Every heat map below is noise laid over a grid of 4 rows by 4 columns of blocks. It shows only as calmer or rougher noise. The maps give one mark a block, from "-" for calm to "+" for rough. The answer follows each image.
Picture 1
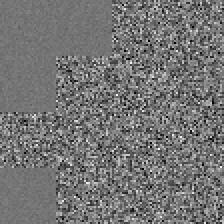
--++
-+++
++++
-+++
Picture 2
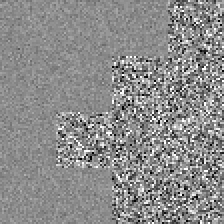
---+
--++
-+++
--++
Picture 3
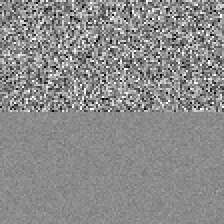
++++
++++
----
----
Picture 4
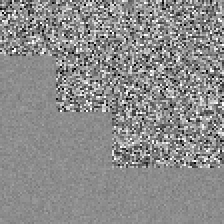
++++
-+++
--++
----
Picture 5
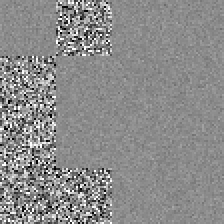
-+--
+---
+---
++--
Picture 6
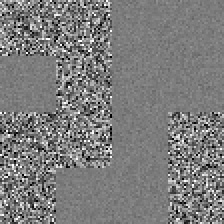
++--
-+--
++-+
+--+
